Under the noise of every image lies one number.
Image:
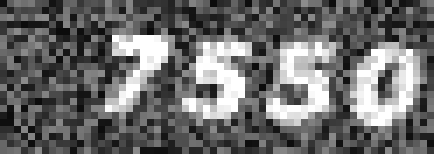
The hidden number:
7550
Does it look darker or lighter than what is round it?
lighter
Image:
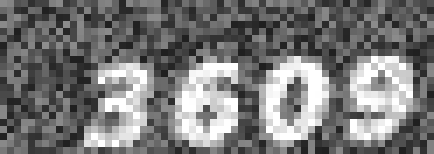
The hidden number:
3609
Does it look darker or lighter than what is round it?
lighter
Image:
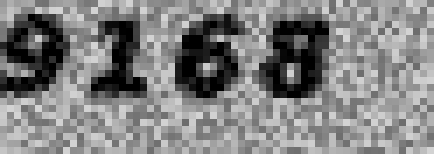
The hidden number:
9168
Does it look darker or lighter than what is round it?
darker
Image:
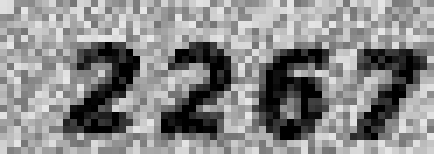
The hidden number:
2267
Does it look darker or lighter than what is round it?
darker
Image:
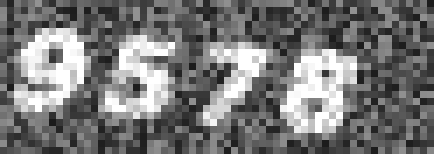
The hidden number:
9578
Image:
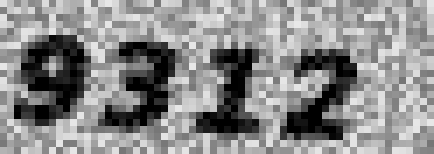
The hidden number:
9312
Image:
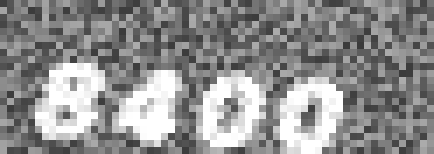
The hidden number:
8400
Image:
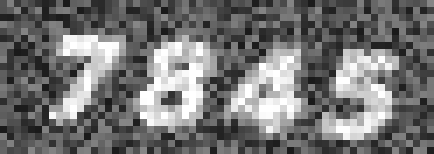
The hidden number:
7845
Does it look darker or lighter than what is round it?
lighter
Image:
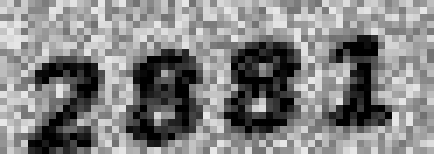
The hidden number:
2881
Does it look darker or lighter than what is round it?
darker
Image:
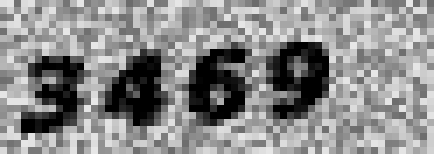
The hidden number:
3469
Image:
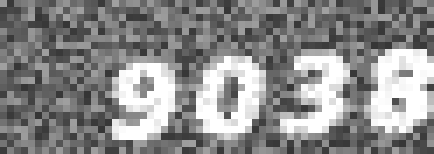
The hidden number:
9038
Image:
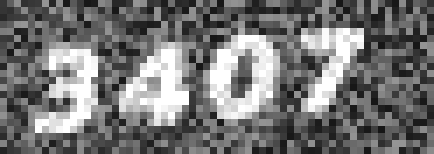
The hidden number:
3407
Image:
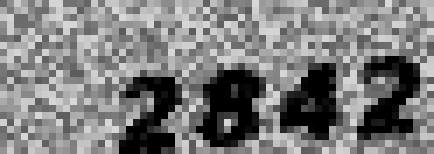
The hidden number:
2842
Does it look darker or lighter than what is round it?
darker
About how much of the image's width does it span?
two thirds
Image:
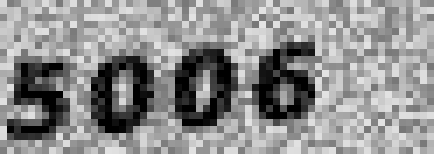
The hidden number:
5006
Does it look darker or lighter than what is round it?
darker
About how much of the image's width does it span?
two thirds
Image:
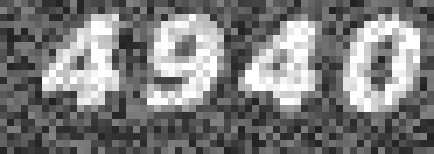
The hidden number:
4940
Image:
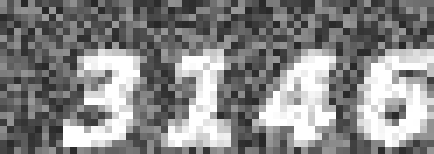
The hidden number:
3146
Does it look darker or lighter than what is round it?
lighter
